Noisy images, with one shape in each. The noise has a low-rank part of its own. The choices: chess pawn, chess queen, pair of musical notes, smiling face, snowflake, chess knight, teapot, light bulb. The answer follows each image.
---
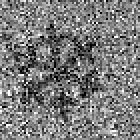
snowflake
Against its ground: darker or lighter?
darker
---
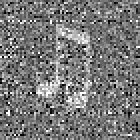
pair of musical notes
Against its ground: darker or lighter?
lighter
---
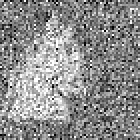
chess knight
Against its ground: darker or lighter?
lighter
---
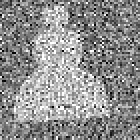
chess pawn
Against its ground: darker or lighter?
lighter
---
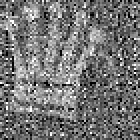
chess queen
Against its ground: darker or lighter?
lighter
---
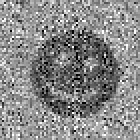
smiling face
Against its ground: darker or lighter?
darker
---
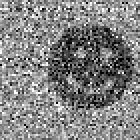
smiling face
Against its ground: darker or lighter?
darker
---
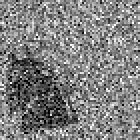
chess knight
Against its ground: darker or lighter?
darker
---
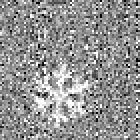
snowflake
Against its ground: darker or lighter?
lighter
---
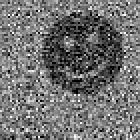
smiling face
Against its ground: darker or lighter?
darker
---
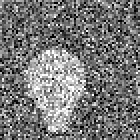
light bulb
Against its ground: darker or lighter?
lighter
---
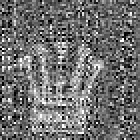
chess queen
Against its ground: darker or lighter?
lighter
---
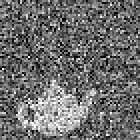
teapot
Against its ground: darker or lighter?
lighter
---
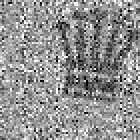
chess queen
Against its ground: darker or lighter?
darker
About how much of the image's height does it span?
two thirds
